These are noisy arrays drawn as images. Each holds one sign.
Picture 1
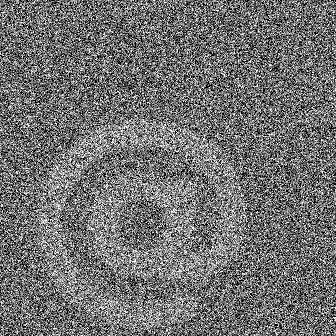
light at sign
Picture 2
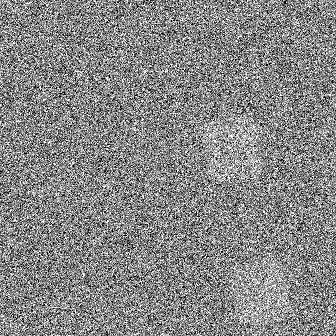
light colon
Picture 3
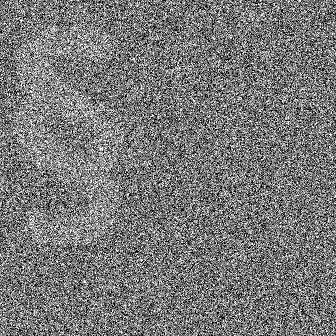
light section sign
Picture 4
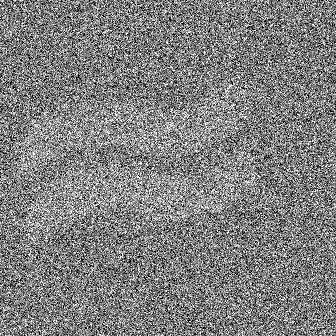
light approximately sign
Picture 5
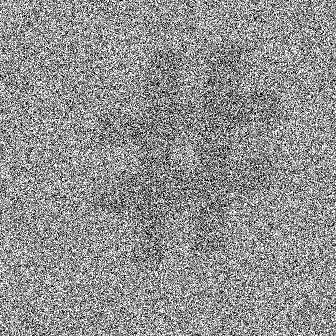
dark hash sign
